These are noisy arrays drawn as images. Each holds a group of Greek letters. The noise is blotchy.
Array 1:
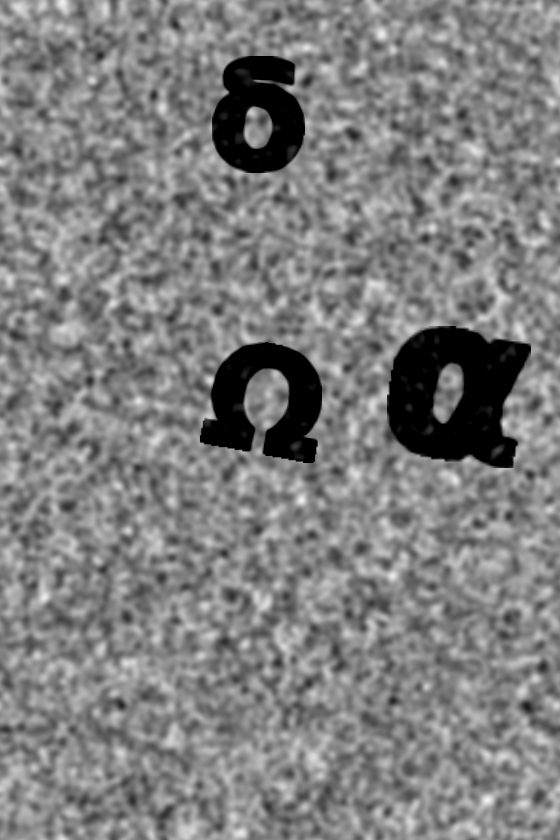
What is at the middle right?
alpha
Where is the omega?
centre
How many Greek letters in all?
3
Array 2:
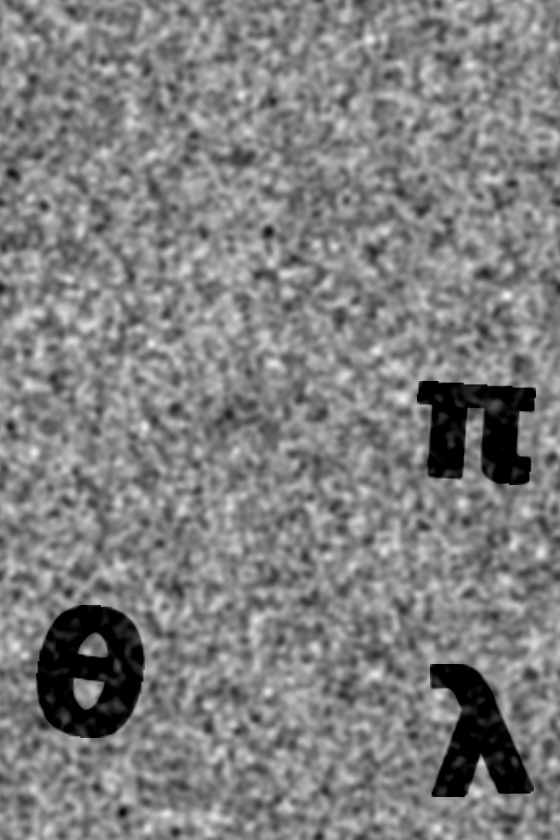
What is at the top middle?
nothing
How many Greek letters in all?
3
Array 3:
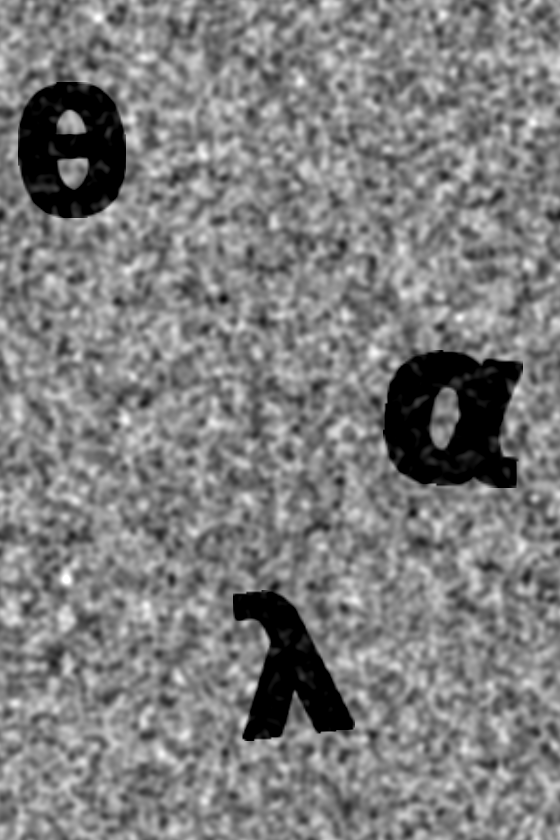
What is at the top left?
theta
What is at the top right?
nothing
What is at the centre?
nothing
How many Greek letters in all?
3
